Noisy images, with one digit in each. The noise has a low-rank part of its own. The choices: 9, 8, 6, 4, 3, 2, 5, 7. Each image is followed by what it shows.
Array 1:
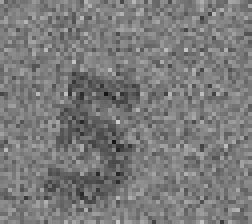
dark 5
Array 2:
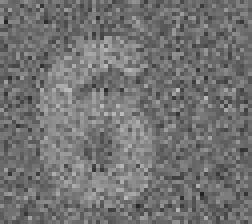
light 6
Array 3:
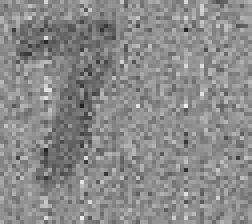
dark 7
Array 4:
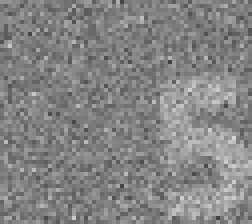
light 5
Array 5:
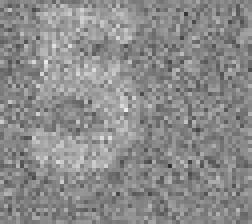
light 5
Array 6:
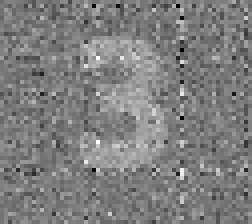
light 3
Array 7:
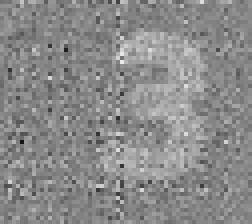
light 3
